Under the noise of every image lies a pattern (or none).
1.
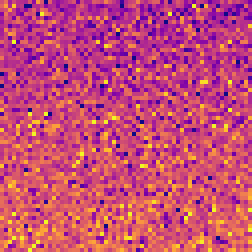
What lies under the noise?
a smooth slope
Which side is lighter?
bottom
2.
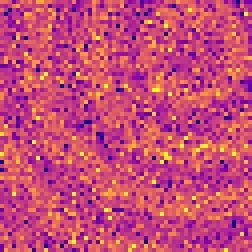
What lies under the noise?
rings round one point
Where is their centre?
top right
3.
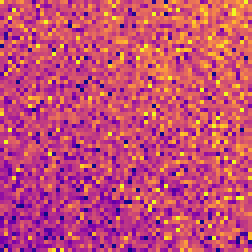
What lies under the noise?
a smooth slope
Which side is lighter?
top right
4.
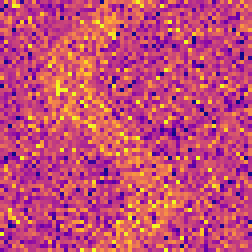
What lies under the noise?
a wavy band
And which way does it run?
top to bottom
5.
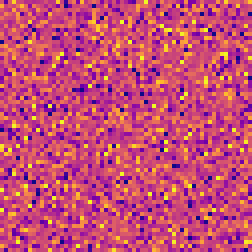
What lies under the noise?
only noise
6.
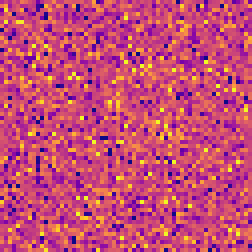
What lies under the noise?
only noise
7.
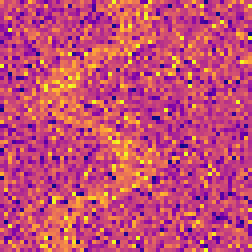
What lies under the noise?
a wavy band
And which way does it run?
top to bottom
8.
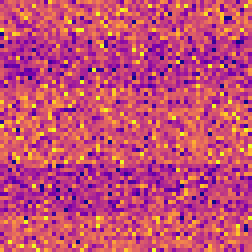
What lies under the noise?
horizontal stripes
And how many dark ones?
2
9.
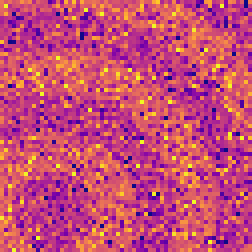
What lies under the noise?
rings round one point
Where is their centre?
bottom left
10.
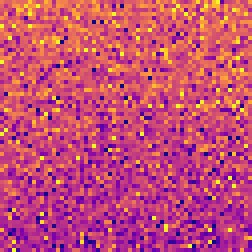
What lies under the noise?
a smooth slope
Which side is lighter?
top
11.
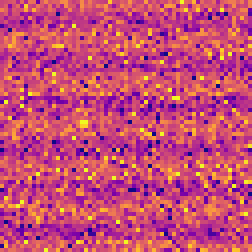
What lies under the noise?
horizontal stripes
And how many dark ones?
6
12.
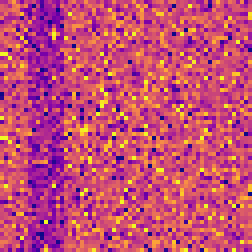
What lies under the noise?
one vertical stripe
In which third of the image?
left
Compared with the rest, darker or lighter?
darker
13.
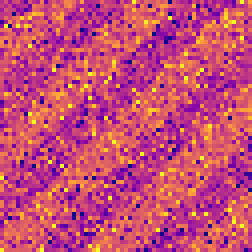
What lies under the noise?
diagonal stripes
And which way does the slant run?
bottom left to top right
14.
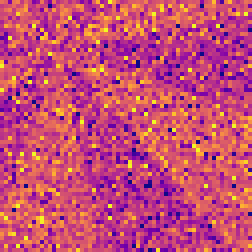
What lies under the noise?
spokes from one point
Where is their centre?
top left
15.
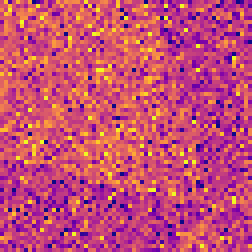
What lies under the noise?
spokes from one point
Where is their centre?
bottom right
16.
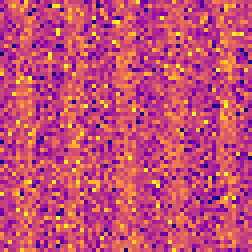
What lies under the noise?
vertical stripes
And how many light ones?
5
